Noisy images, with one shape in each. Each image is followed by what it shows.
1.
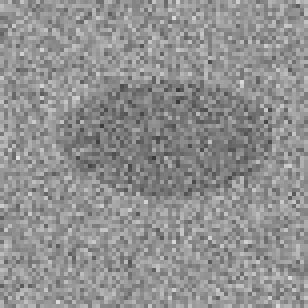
ellipse
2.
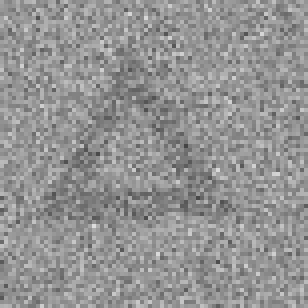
triangle frame
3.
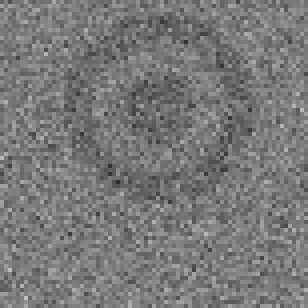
bullseye
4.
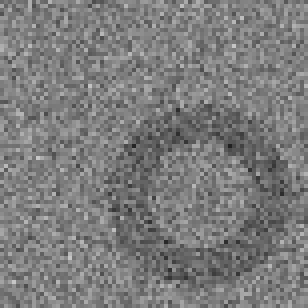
ring
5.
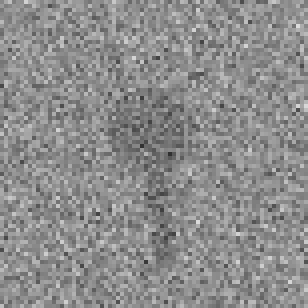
lollipop
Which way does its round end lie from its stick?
up
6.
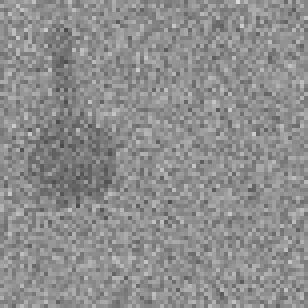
lollipop
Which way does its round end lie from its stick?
down
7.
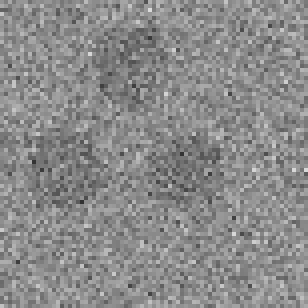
three dots
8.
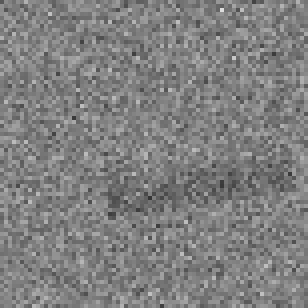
bar
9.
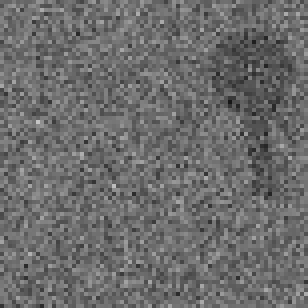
lollipop
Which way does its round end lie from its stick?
up
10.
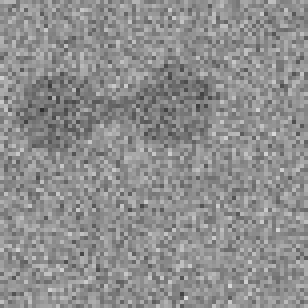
dumbbell
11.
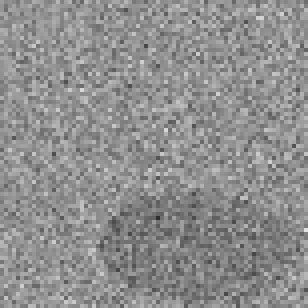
ellipse
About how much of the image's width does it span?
two thirds
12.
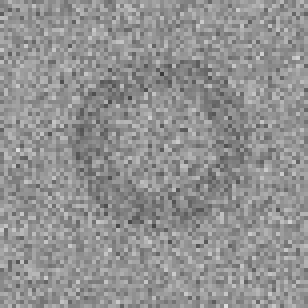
ring
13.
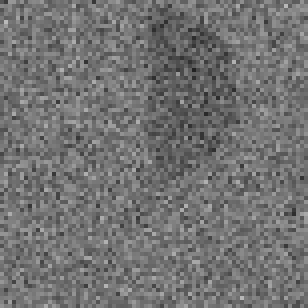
half disc
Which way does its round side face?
right
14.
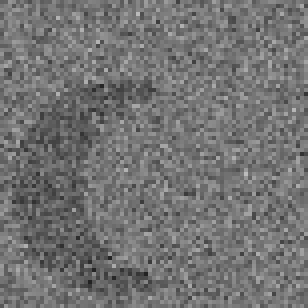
crescent
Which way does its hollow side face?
right
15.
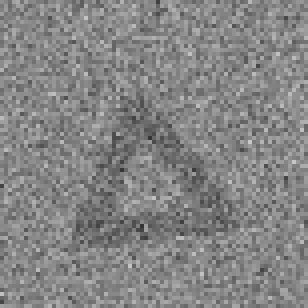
triangle frame
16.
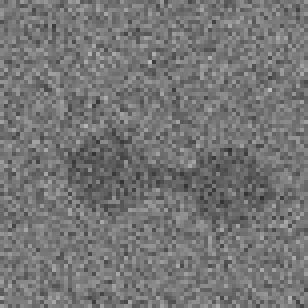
dumbbell
